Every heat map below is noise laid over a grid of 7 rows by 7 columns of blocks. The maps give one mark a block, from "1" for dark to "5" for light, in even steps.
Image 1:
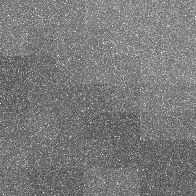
4 4 4 5 5 5 5
4 3 4 4 5 5 5
1 2 3 4 4 5 5
1 2 2 2 3 4 4
2 3 2 1 1 3 3
3 2 2 2 1 1 1
2 1 1 3 3 1 1
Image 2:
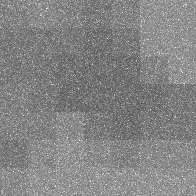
3 4 3 2 3 5 5
2 2 2 1 2 5 5
2 2 1 1 1 3 5
3 2 1 1 1 1 2
3 3 4 2 1 2 2
2 4 5 4 3 4 4
4 5 5 5 5 5 5
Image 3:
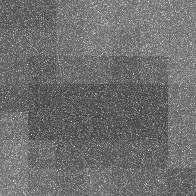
2 2 4 5 5 5 5
3 3 4 5 4 5 5
3 2 3 3 2 3 5
2 1 1 1 1 1 4
4 1 1 1 1 1 4
5 3 2 2 2 2 4
5 4 3 4 3 3 2
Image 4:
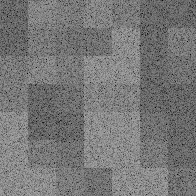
1 4 3 4 3 1 1
1 3 2 2 5 1 3
3 4 3 5 5 1 2
3 1 2 4 4 1 1
5 1 1 5 5 2 1
5 3 2 5 5 3 1
5 5 3 2 5 5 2
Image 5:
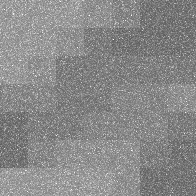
5 5 5 4 3 1 1
5 5 4 2 1 1 1
5 4 2 2 2 2 2
3 3 2 2 3 3 4
1 2 2 3 3 3 2
1 3 4 4 4 2 1
5 5 5 5 4 1 1
